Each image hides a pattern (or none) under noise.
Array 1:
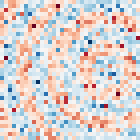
rings round one point
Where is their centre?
middle right
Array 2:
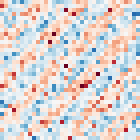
diagonal stripes
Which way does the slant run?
bottom left to top right
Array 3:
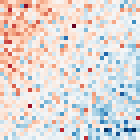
a smooth slope
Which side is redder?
top left
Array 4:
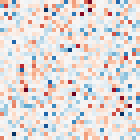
only noise
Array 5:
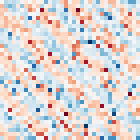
diagonal stripes
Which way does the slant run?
top left to bottom right
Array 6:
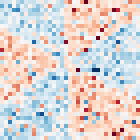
spokes from one point
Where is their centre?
centre
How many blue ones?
3
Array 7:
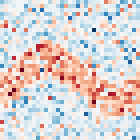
a wavy band
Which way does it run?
left to right
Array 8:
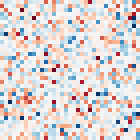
only noise
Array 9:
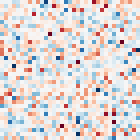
only noise
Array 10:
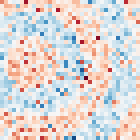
rings round one point
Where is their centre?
middle left
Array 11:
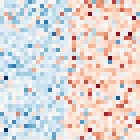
a sharp edge
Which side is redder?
right
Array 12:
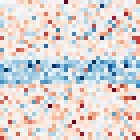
one horizontal stripe
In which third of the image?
middle
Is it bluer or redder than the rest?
bluer
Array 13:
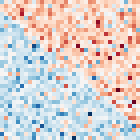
a sharp edge
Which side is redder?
top right
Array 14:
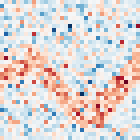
a wavy band
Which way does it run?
left to right
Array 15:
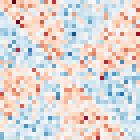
spokes from one point
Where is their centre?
centre
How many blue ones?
4
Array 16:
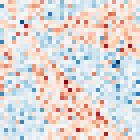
spokes from one point
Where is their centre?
top left
